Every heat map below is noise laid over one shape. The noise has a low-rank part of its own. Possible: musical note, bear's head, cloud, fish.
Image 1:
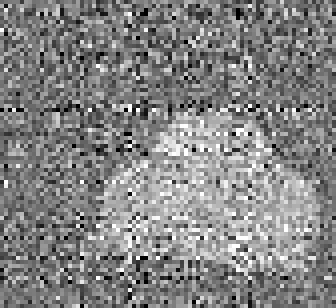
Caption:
light cloud
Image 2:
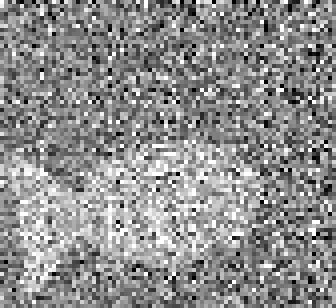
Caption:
light fish
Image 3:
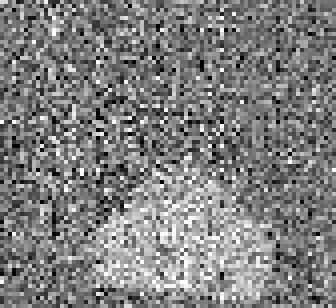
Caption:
light cloud
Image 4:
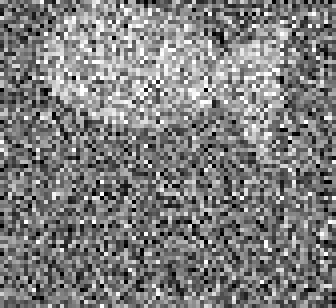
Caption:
light fish
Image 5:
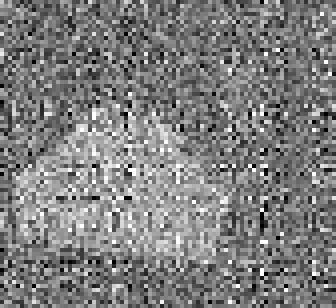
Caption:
light cloud
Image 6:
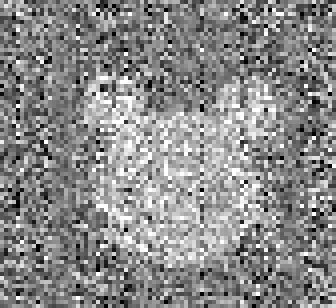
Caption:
light bear's head
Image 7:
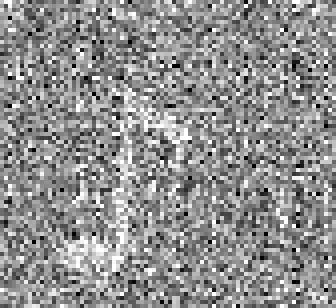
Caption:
light musical note
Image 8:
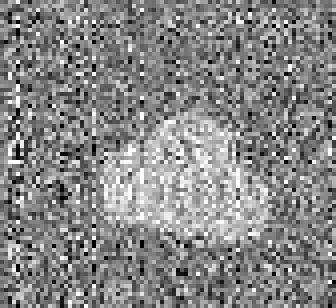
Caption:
light cloud
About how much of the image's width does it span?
half
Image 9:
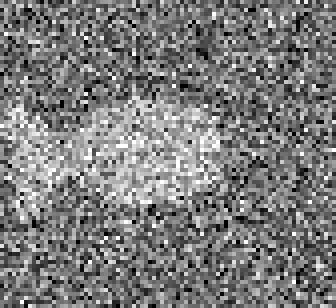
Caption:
light fish
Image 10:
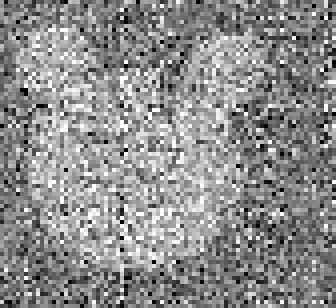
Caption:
light bear's head
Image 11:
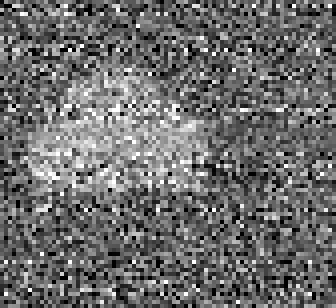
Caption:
light cloud
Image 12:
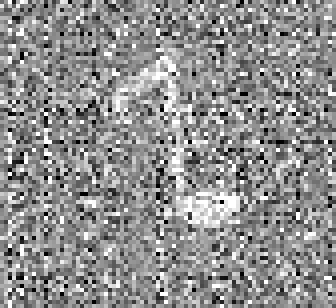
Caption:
light musical note
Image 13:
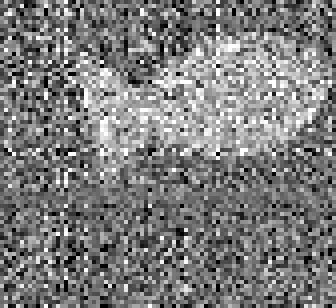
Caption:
light fish
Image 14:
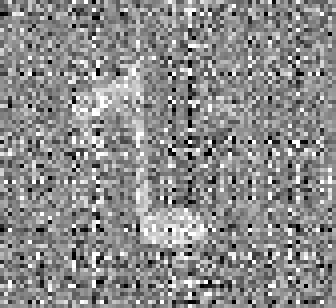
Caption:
light musical note
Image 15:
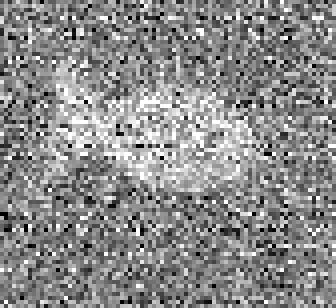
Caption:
light fish
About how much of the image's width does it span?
two thirds
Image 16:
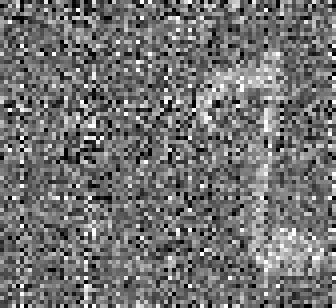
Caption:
light musical note
